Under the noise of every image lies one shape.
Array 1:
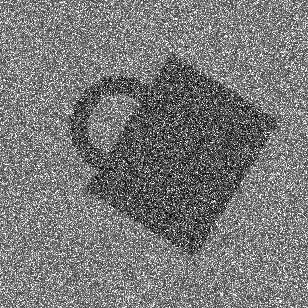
cup
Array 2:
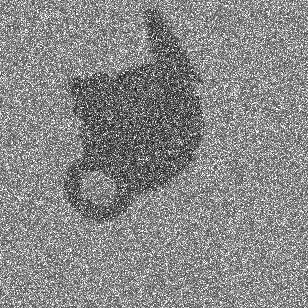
teapot
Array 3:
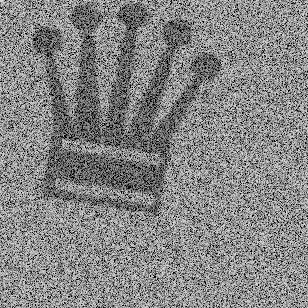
chess queen
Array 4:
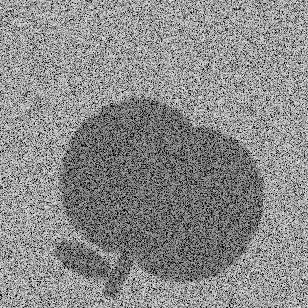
apple
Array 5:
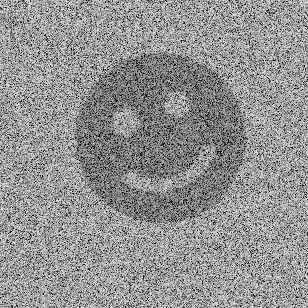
smiling face
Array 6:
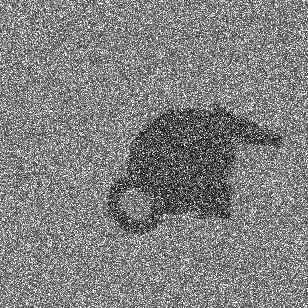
teapot
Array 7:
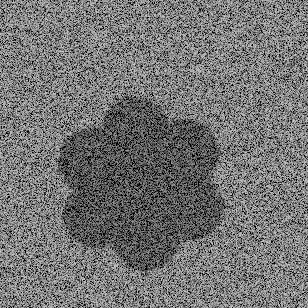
flower
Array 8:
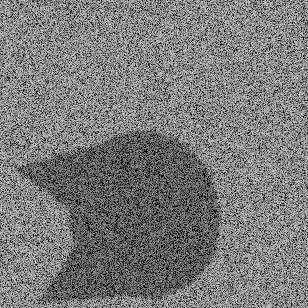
cat's head
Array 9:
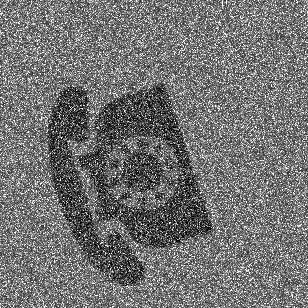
telephone
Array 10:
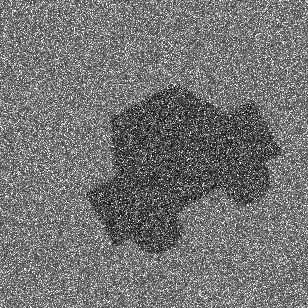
car
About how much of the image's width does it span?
two thirds
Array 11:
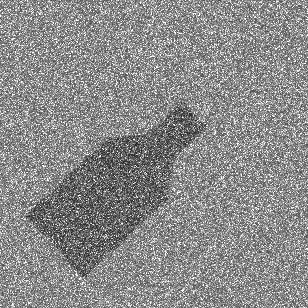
bottle
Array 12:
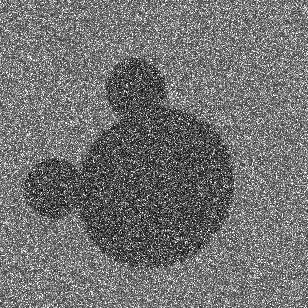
bear's head
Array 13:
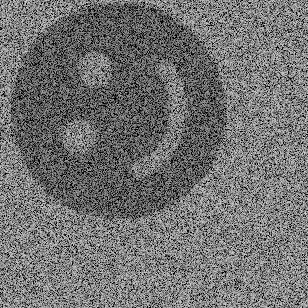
smiling face
